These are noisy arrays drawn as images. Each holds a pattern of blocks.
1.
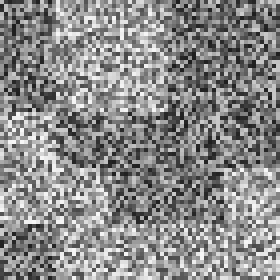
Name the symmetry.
no symmetry
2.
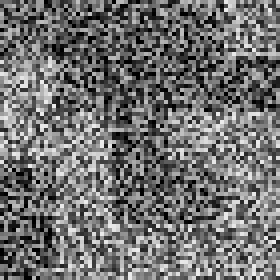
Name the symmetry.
no symmetry
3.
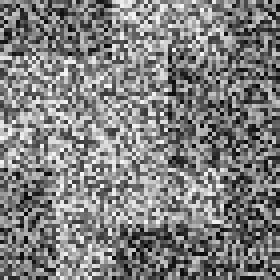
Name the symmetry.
no symmetry
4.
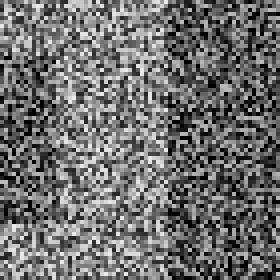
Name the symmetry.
top and bottom mirror each other
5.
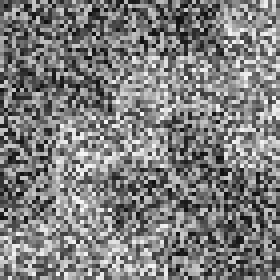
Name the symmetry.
mirrored about the diagonal from the top left
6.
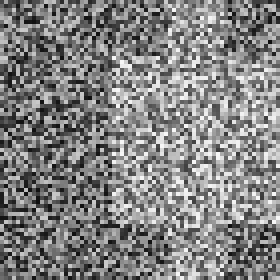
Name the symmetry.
top and bottom mirror each other
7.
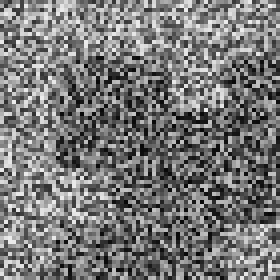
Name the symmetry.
mirrored about the diagonal from the top left
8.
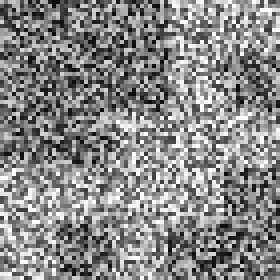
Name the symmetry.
mirrored about the diagonal from the top left
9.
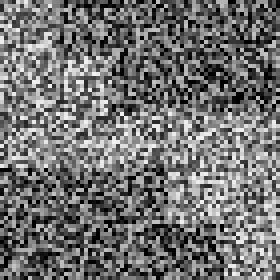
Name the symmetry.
the same after a half turn
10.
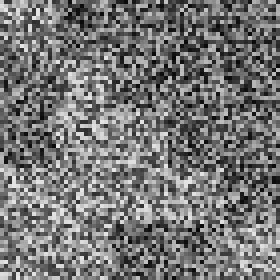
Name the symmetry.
mirrored about the diagonal from the bottom left
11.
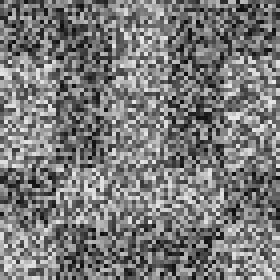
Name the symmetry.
left and right mirror each other
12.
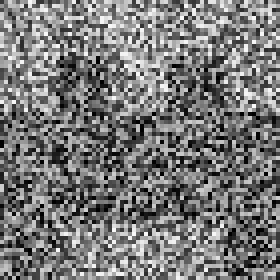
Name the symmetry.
left and right mirror each other
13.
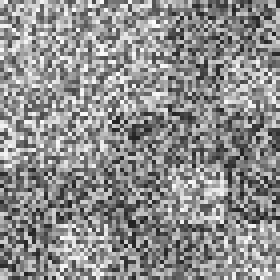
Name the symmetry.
mirrored about the diagonal from the top left
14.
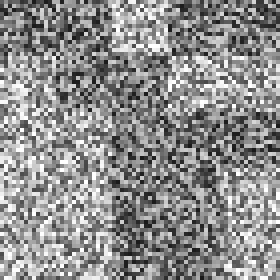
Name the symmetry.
no symmetry
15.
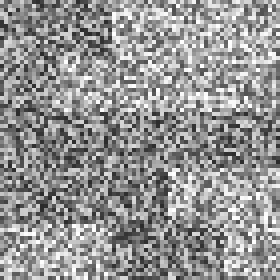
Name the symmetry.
no symmetry
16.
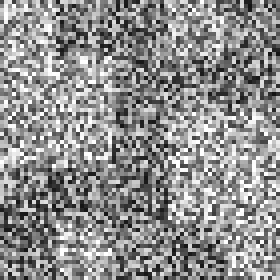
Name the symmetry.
the same after a half turn
